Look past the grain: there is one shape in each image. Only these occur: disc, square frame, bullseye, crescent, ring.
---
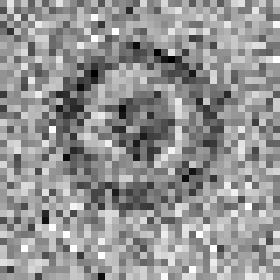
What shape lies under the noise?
bullseye
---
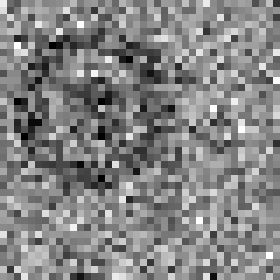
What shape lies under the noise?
bullseye
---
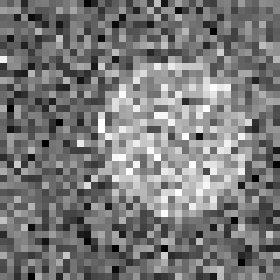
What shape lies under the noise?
disc
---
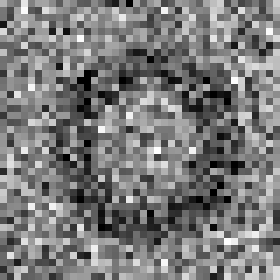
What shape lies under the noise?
ring
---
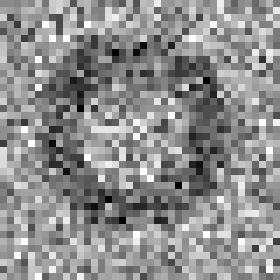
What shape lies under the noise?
ring
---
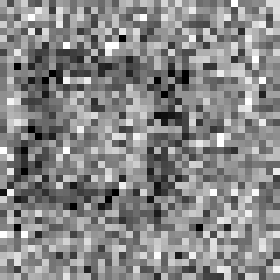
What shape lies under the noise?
square frame
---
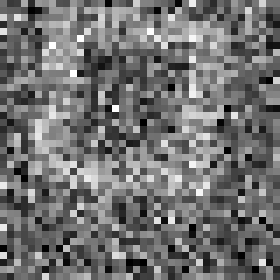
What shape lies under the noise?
square frame
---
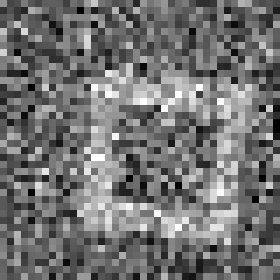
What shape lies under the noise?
square frame
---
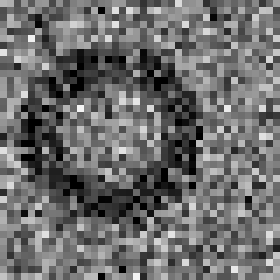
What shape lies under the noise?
ring
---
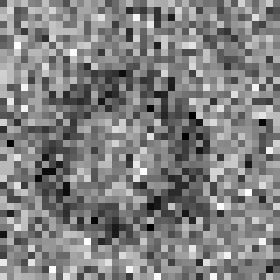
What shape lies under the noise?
ring
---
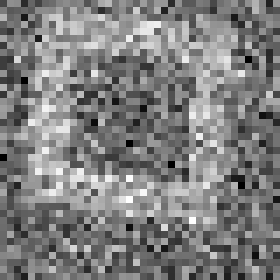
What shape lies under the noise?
square frame
